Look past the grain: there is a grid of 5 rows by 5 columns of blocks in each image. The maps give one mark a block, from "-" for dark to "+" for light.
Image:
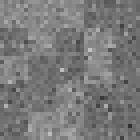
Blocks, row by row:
+ + + - -
- + - + -
+ - - + -
- - + - -
- + + - -
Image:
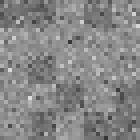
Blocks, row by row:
- - + - +
+ + + + +
+ - + + +
+ + - + -
+ - + - -
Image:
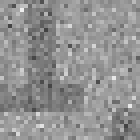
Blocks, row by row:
+ - + + +
+ - + + +
+ - + + +
- - - + +
+ + + + -
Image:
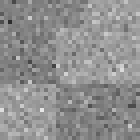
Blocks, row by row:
- - - + +
- - + + +
- - + + +
+ + - - -
+ + - - -
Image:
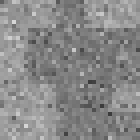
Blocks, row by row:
+ + - + +
+ - - - -
+ - - - -
+ + - - +
+ + - - -
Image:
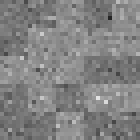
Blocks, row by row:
- - + - +
- + + + +
+ + + - -
- + - + +
- - + - -
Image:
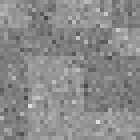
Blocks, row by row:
+ - + + -
- - - - +
- + + - -
- + + - -
- + + + +
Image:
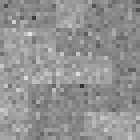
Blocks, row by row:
- - + - -
+ + - - -
+ + + + -
+ - - - -
+ - - + +
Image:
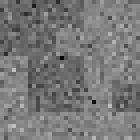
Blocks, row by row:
- - - + +
- - + + +
+ - - + +
+ - - + -
+ + + + +
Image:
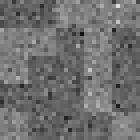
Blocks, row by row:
- - + + +
+ + - + -
+ - - + -
- - - + -
+ - - - +
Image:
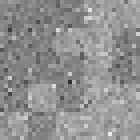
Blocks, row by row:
- - - + +
- - + + -
- - - + -
- + - + +
+ - + + +
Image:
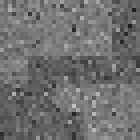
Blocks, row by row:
+ + + + -
+ + + + -
+ - - - -
- - + + +
- - - + +
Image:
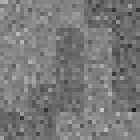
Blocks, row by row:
+ + + - -
+ + - + -
+ + - + -
+ - - + -
- - + + +
